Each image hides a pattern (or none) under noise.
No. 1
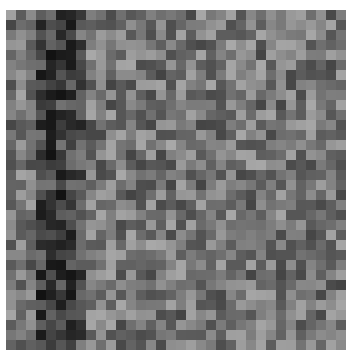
one vertical stripe
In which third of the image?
left
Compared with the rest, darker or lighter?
darker
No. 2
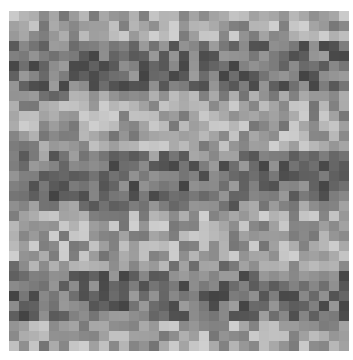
horizontal stripes
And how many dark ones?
3
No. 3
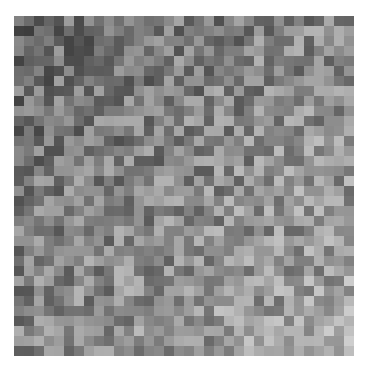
a smooth slope
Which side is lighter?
bottom right
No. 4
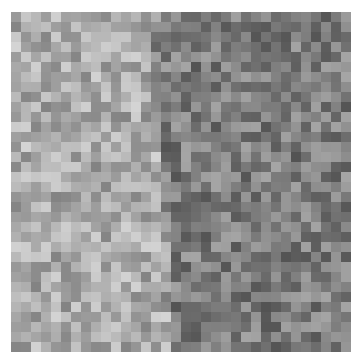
a sharp edge
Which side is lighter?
left
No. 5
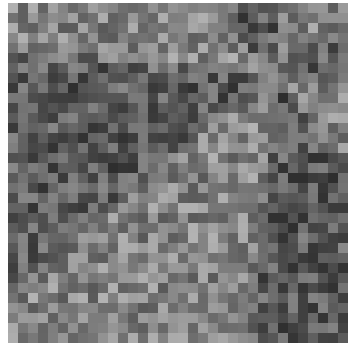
spokes from one point
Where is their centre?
top right
